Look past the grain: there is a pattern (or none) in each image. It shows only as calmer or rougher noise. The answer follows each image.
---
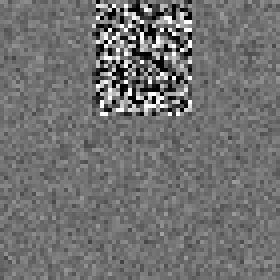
one block
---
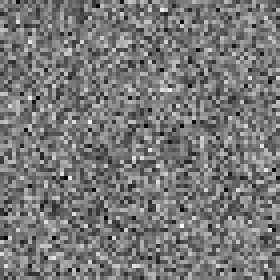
only noise
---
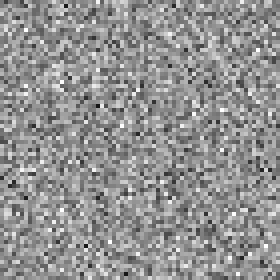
only noise
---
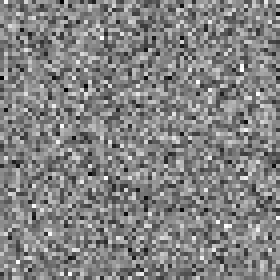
only noise
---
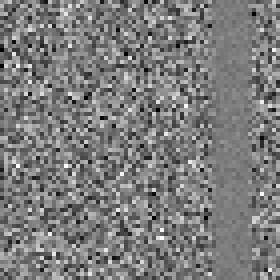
one band of columns
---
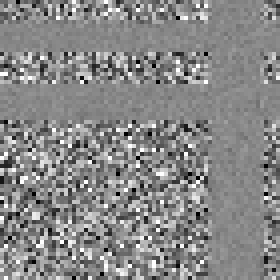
bands of rows crossing bands of columns
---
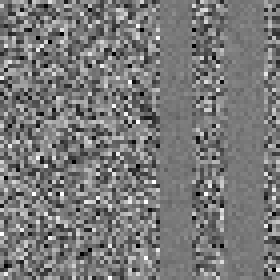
bands of columns
